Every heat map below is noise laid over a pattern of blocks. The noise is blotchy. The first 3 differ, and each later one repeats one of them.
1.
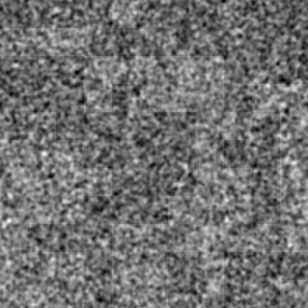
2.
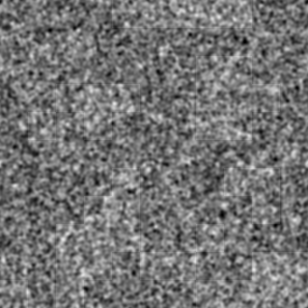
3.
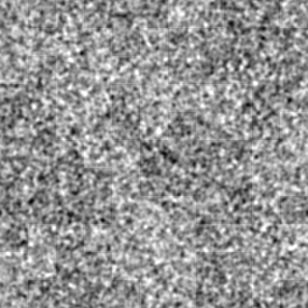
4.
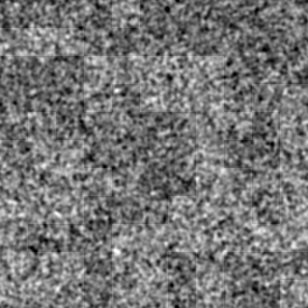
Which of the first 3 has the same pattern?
1
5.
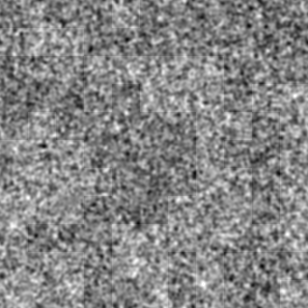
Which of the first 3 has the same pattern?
1
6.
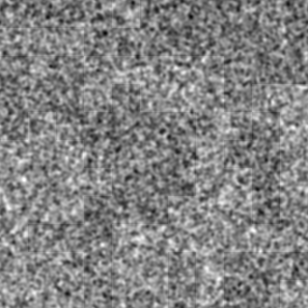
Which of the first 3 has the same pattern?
1
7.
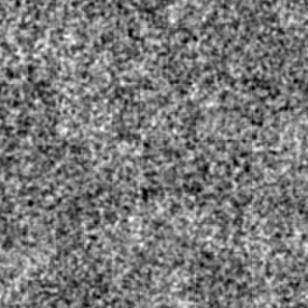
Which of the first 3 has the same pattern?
3
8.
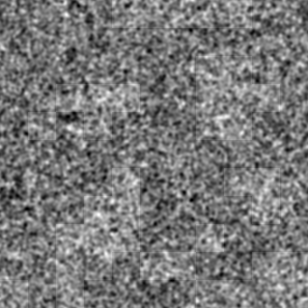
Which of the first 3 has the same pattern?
2
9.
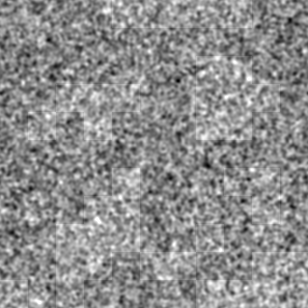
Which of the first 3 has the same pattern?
2
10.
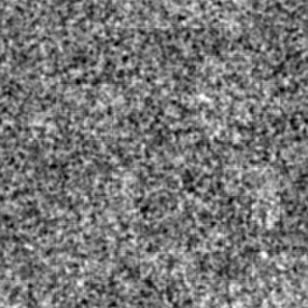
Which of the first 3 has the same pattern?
2
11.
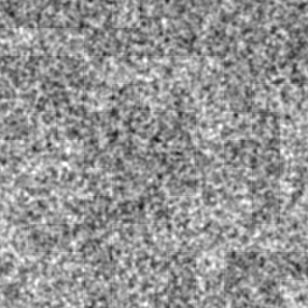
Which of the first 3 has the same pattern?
1
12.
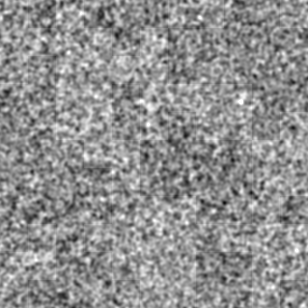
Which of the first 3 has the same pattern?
3
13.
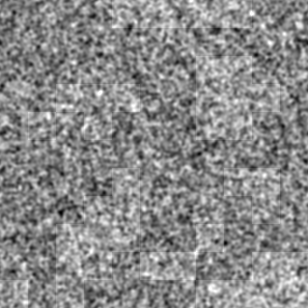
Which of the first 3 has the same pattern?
2
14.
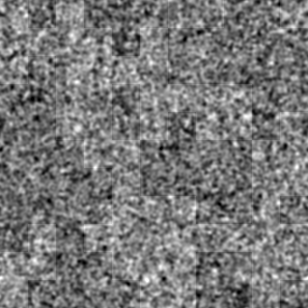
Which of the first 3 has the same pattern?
3
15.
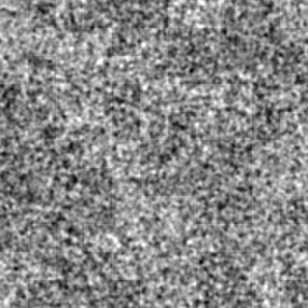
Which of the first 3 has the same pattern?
3
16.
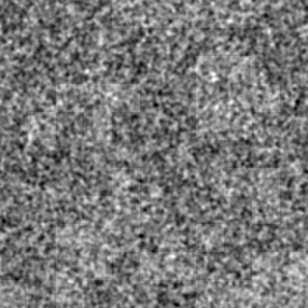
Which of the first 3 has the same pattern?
2
